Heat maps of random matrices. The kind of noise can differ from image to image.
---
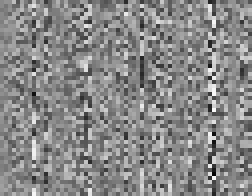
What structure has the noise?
columns of uneven size
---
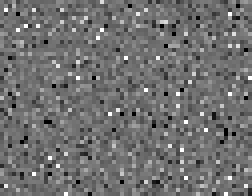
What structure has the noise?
heavy tails
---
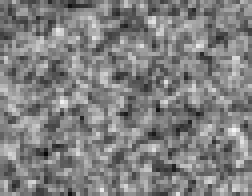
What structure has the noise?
blotchy
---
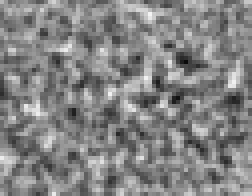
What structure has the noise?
blotchy
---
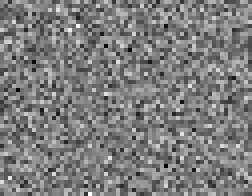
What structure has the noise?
independent entries
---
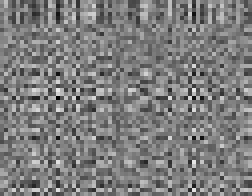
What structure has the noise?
low rank plus noise
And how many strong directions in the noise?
one
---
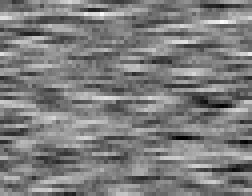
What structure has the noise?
streaked along the rows
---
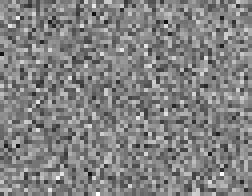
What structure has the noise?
independent entries
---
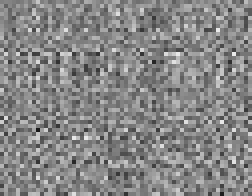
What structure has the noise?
low rank plus noise
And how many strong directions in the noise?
three or four
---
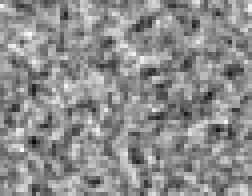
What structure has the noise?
blotchy
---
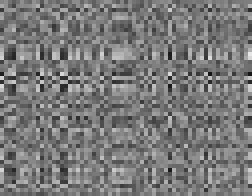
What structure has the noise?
low rank plus noise
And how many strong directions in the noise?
one
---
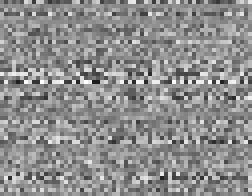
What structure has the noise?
rows of uneven size
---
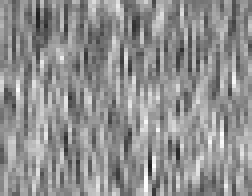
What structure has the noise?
streaked along the columns
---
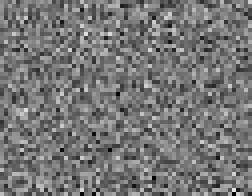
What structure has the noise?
low rank plus noise
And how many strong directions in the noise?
five to eight
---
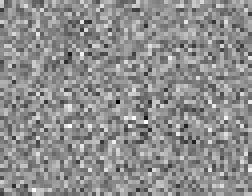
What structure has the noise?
low rank plus noise
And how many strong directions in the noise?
five to eight
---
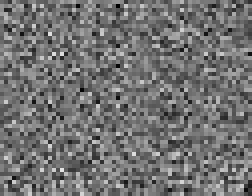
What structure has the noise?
low rank plus noise
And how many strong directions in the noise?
five to eight
